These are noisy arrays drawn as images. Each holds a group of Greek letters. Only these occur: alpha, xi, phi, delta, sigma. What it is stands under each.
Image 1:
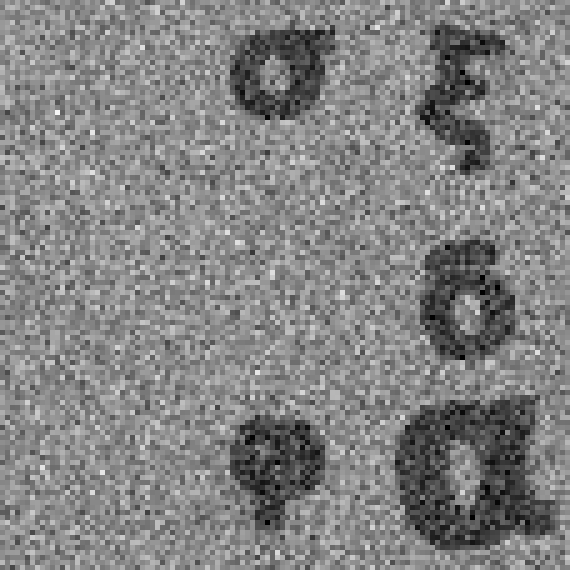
top middle: sigma; top right: xi; middle right: delta; bottom middle: phi; bottom right: alpha
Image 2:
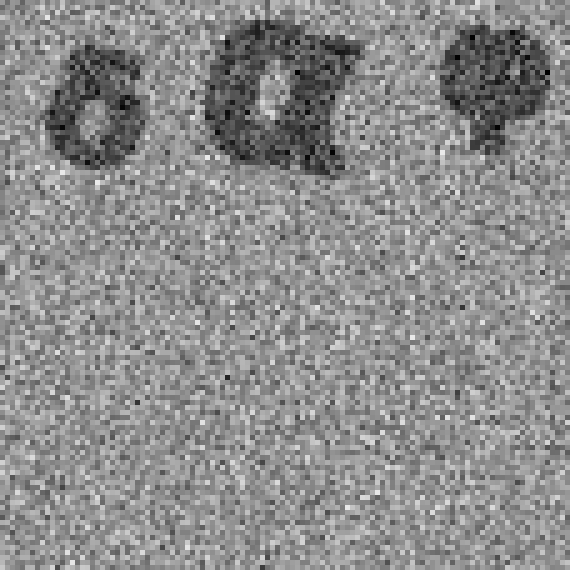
top left: delta; top middle: alpha; top right: phi
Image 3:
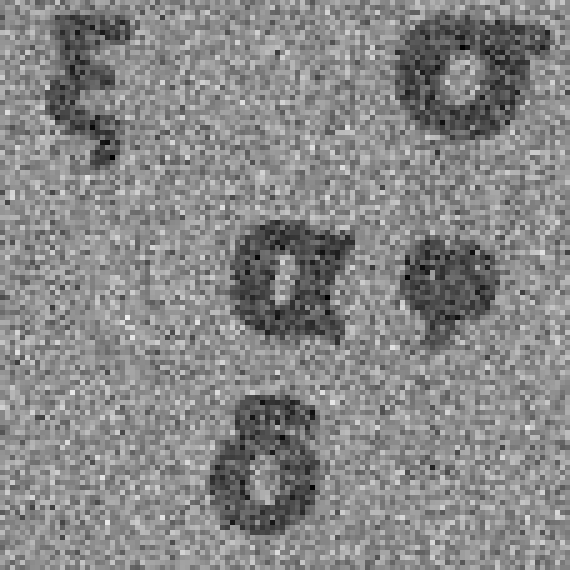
top left: xi; top right: sigma; centre: alpha; middle right: phi; bottom middle: delta
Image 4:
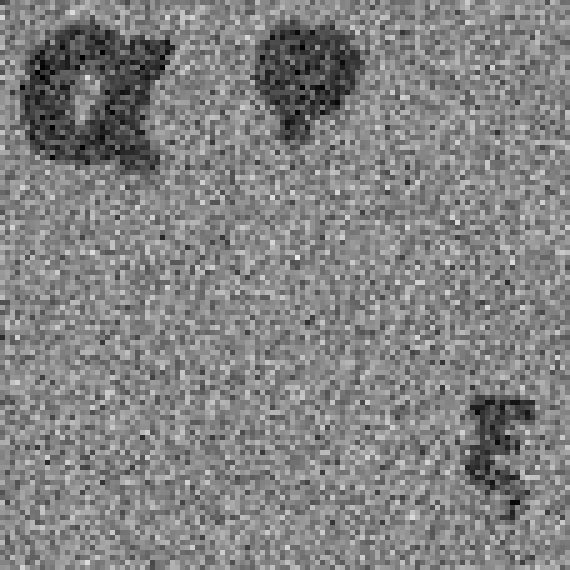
top left: alpha; top middle: phi; bottom right: xi
